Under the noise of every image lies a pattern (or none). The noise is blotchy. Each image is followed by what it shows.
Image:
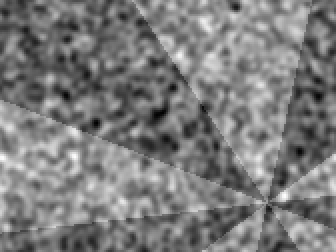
spokes from one point
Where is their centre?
bottom right
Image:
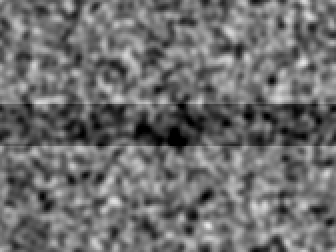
one horizontal stripe
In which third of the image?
middle
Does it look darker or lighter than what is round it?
darker
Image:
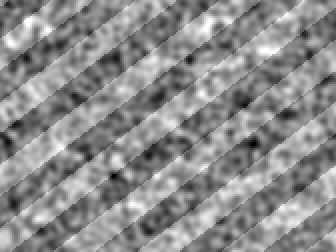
diagonal stripes
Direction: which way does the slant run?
bottom left to top right
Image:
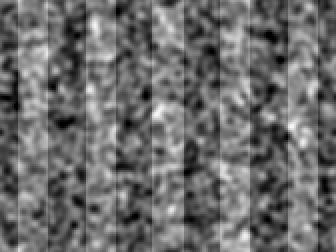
vertical stripes
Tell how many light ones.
5
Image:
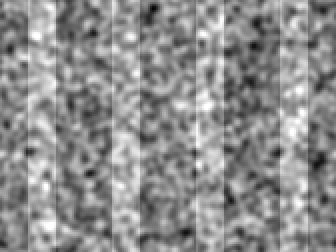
vertical stripes
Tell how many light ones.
4
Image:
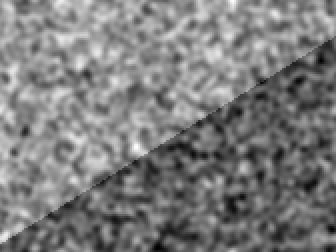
a sharp edge
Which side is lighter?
top left
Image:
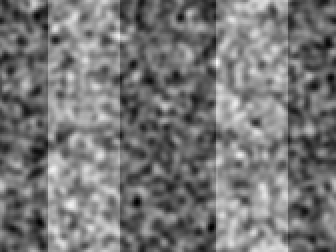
vertical stripes
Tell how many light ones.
2
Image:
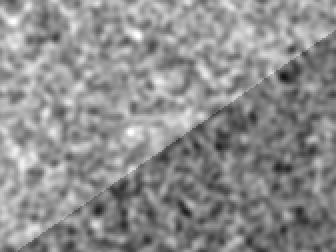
a sharp edge
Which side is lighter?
top left
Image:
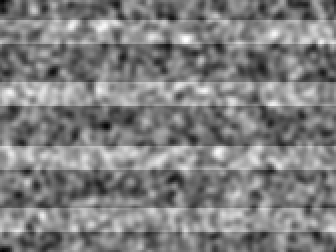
horizontal stripes
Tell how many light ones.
4
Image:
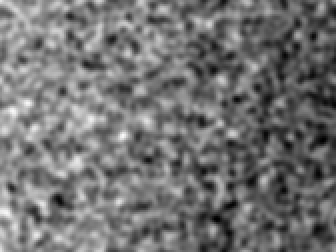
a smooth slope
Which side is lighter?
left
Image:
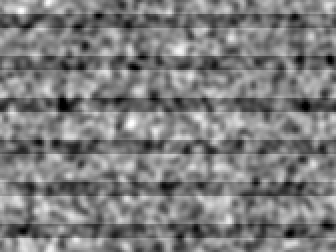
horizontal stripes
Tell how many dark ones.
6
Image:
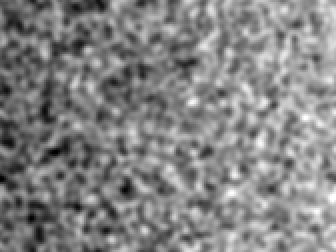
a smooth slope
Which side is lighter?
right
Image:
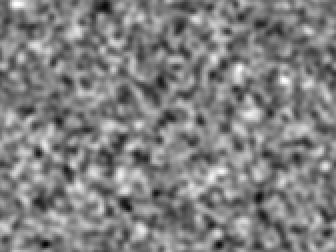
only noise
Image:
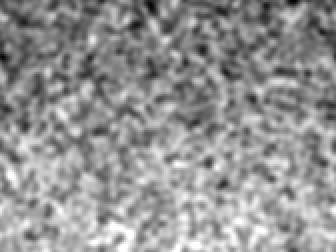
a smooth slope
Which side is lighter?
bottom
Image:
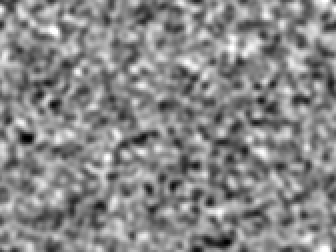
only noise
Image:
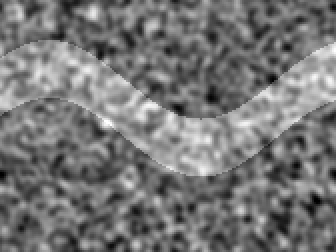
a wavy band
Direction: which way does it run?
left to right
